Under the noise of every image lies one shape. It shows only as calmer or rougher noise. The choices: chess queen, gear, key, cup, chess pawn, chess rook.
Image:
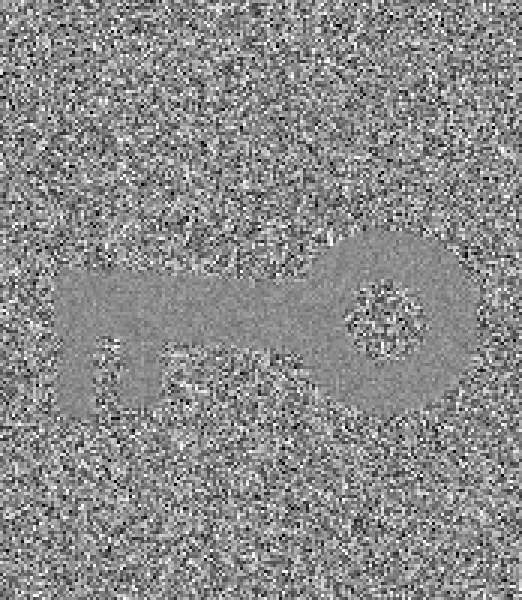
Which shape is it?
key
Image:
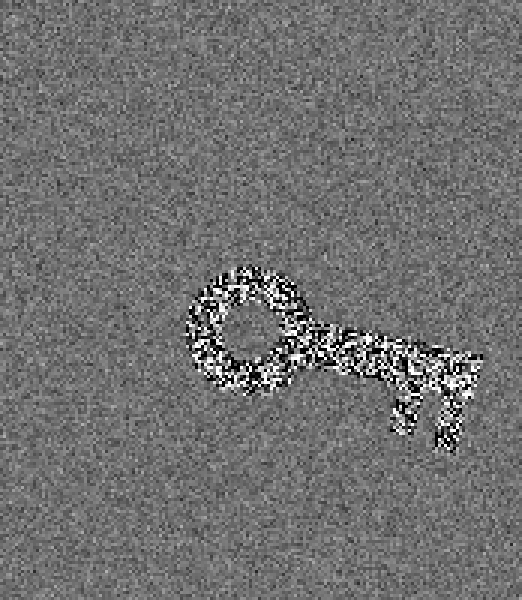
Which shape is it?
key
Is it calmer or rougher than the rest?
rougher
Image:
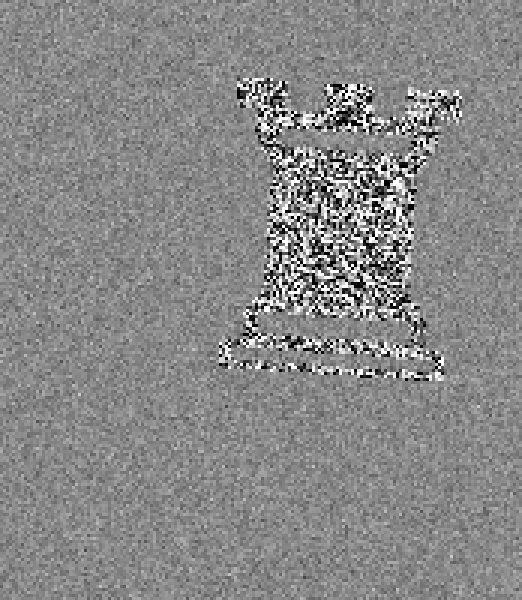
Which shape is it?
chess rook
